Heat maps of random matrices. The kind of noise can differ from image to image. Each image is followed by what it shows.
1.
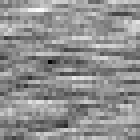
streaked along the rows
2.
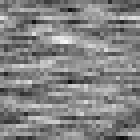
streaked along the rows
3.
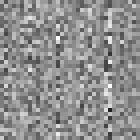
columns of uneven size
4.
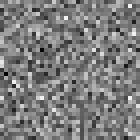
independent entries
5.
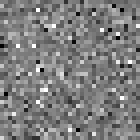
heavy tails
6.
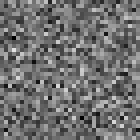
independent entries
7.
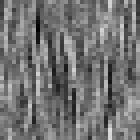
streaked along the columns
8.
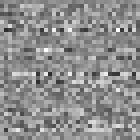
rows of uneven size
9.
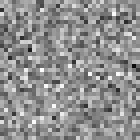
independent entries
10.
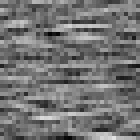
streaked along the rows
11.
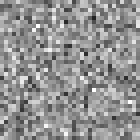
independent entries
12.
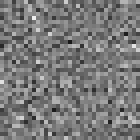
low rank plus noise
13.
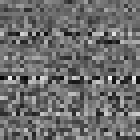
rows of uneven size
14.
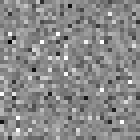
heavy tails
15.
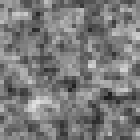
blotchy
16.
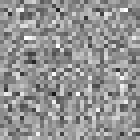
low rank plus noise
